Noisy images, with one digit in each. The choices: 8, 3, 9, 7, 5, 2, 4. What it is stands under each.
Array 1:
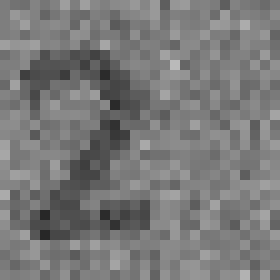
2
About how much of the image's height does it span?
two thirds
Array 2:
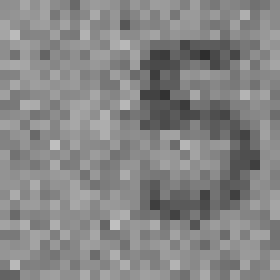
5
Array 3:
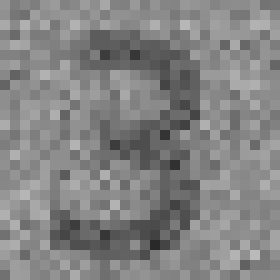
3
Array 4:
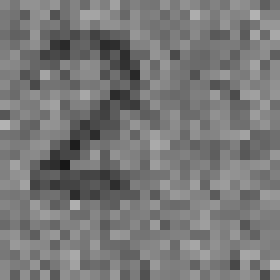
2
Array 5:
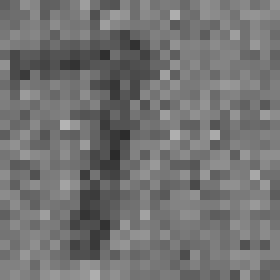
7
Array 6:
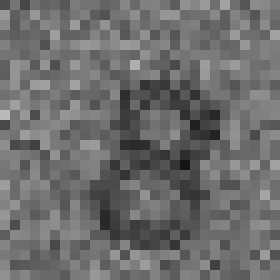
8
